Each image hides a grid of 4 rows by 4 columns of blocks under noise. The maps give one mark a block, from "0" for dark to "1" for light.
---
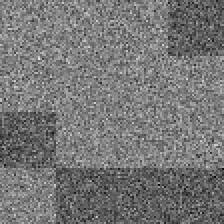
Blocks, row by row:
1110
1111
0111
1000
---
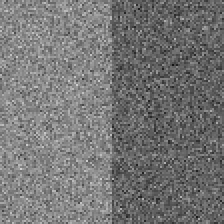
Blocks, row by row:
1100
1100
1100
1100
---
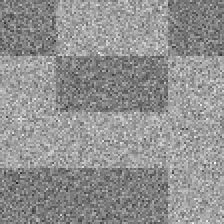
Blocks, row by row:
0110
1001
1111
0001
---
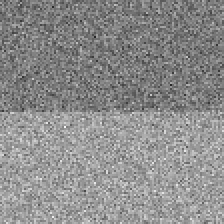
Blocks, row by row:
0000
0000
1111
1111
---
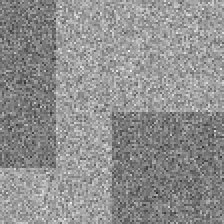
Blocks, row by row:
0111
0111
0100
1100
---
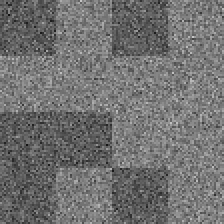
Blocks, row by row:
0101
1111
0011
0101
